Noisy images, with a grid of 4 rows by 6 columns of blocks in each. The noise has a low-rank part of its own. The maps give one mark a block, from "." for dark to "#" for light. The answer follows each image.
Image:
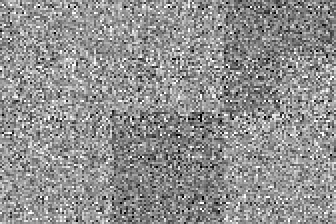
# # # # . .
# # # # . #
# # . . # #
# # . . # #
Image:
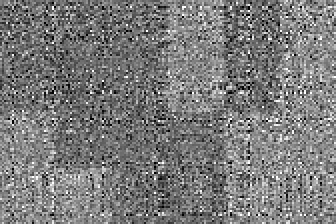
. . . # . #
. . . # . #
# . . . # #
# # . . # #
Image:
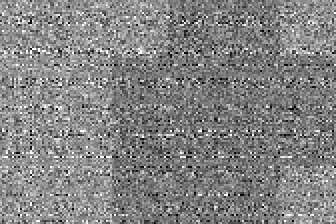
# # # . . #
# # . . . .
# # . . . .
# # . . . #
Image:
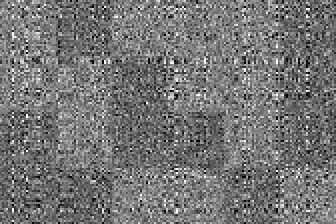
# . # # # .
# # . # # .
. # . . # .
. . # # . #
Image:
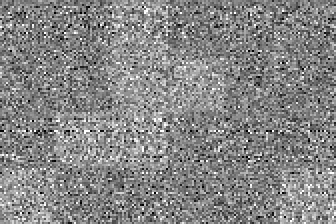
. . # . . .
. . # # . .
. # # . . .
# . . . . #
